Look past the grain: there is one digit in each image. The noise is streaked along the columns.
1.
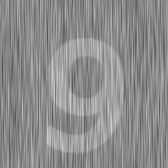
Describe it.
light 9
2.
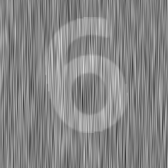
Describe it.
light 6
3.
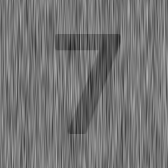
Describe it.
dark 7
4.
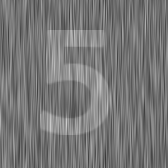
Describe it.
light 5
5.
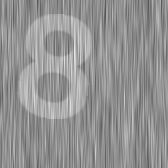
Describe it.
light 8
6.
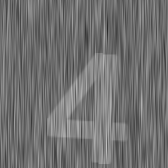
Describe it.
light 4
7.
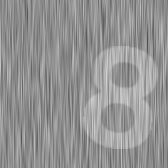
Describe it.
light 8
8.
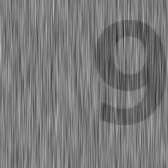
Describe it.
dark 9
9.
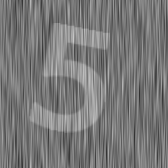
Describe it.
light 5
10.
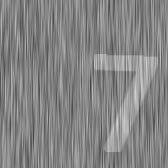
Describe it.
light 7
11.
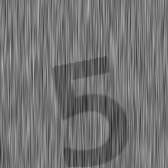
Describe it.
dark 5
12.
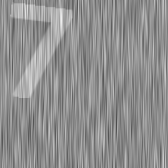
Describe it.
light 7
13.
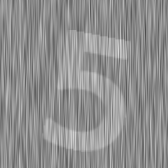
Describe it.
light 5
